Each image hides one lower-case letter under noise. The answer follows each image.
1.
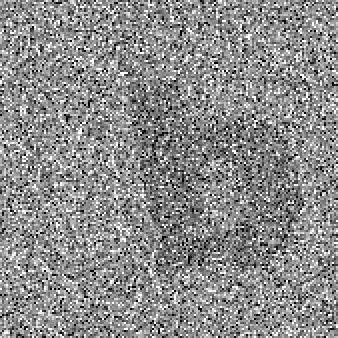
b
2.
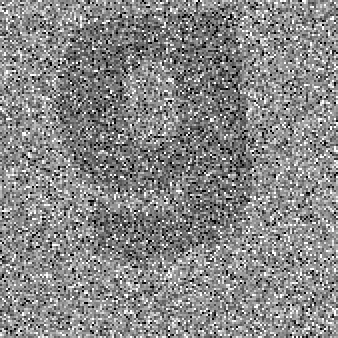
g
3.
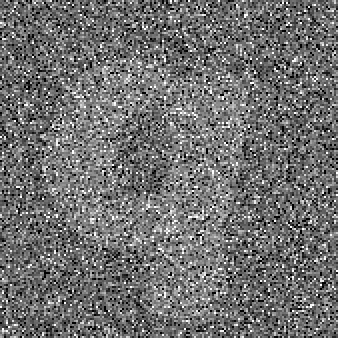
q
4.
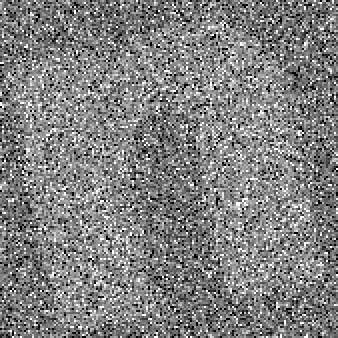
n
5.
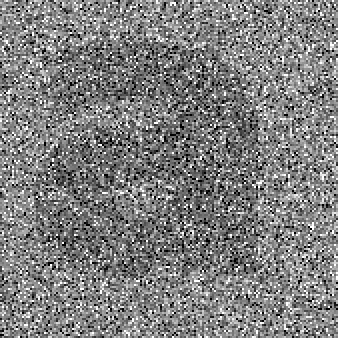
a
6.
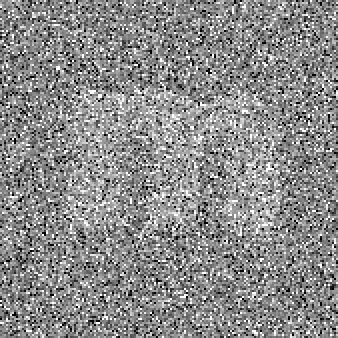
m
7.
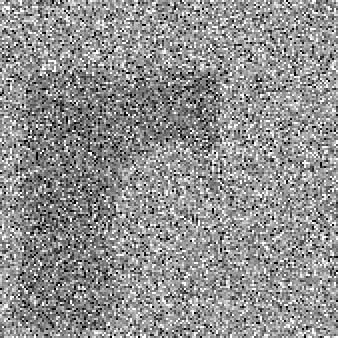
r
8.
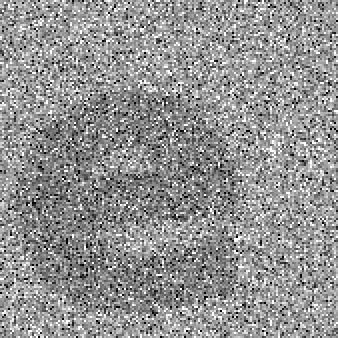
e
